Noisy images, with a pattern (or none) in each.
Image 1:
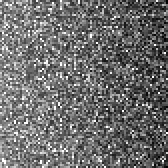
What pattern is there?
a smooth slope
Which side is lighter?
left
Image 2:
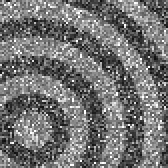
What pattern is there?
rings round one point
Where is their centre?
bottom left
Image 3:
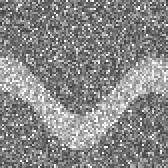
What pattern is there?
a wavy band
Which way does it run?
left to right
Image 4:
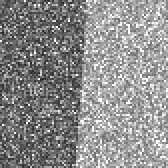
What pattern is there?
a sharp edge
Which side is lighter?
right
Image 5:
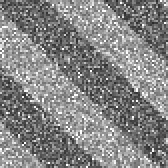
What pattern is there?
diagonal stripes
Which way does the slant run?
top left to bottom right
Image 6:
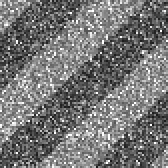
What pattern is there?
diagonal stripes
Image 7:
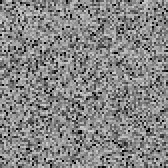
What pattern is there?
only noise
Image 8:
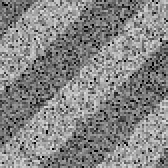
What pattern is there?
diagonal stripes
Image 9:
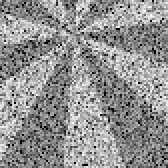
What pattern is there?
spokes from one point
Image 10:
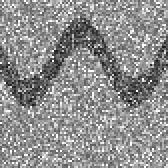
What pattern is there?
a wavy band
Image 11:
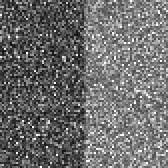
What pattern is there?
a sharp edge
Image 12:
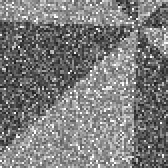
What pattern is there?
spokes from one point
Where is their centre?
top right
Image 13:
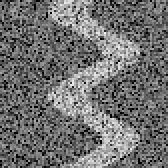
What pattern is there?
a wavy band
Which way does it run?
top to bottom
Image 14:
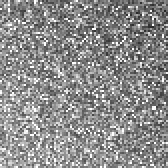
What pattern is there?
a smooth slope
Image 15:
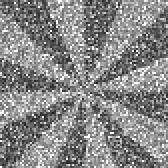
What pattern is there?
spokes from one point
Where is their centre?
centre
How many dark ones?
8
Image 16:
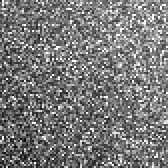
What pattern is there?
a smooth slope
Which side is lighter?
top right
